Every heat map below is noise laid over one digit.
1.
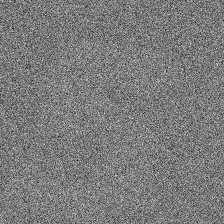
5
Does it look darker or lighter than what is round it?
lighter
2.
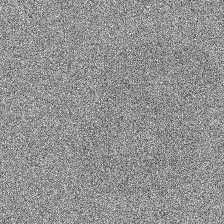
8
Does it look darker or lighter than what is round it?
darker
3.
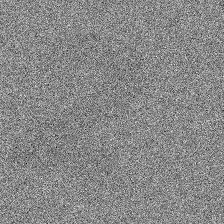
2
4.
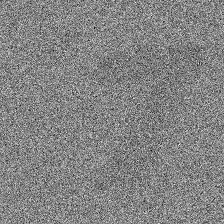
7
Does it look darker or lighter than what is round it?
darker
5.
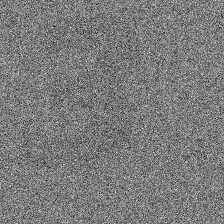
3
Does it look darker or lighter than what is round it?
darker
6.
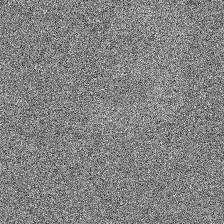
3
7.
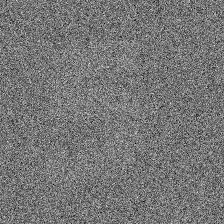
5
